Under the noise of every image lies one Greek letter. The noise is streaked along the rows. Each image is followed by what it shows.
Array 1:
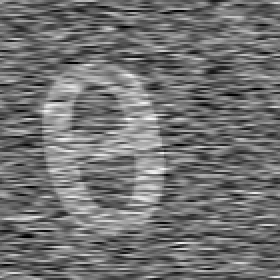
theta
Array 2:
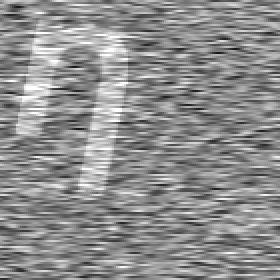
eta
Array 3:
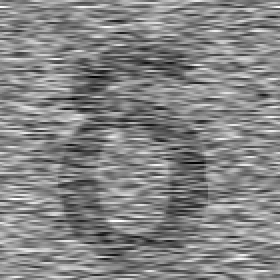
delta
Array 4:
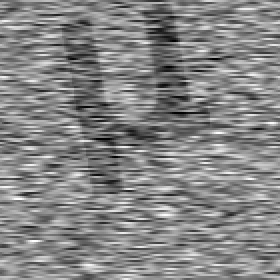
mu
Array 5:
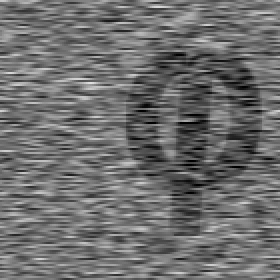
phi
